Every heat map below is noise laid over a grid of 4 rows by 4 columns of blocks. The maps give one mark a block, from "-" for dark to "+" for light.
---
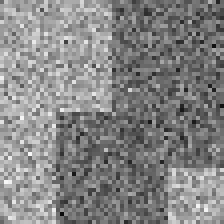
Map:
+ + - -
+ + - -
+ - - -
+ - - +
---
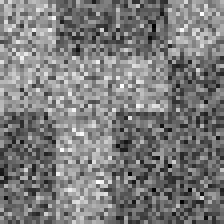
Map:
+ - - +
+ + + -
- + - -
- + - -
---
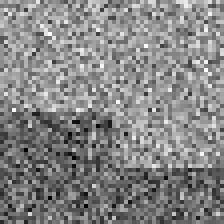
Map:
+ + + +
+ + + +
- - + +
- - - -
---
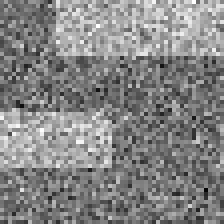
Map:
- + + +
- - - -
+ + - -
- - - -
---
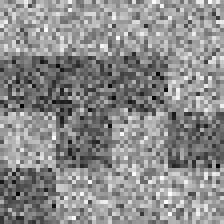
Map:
+ + + +
- - - +
+ - + -
- + + +
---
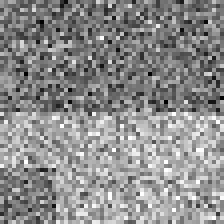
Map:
- - - -
- - - -
+ + + +
- + + +
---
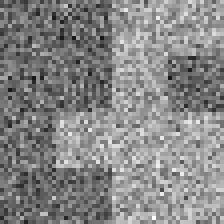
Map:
- - + +
- - + -
- + + +
- - + +
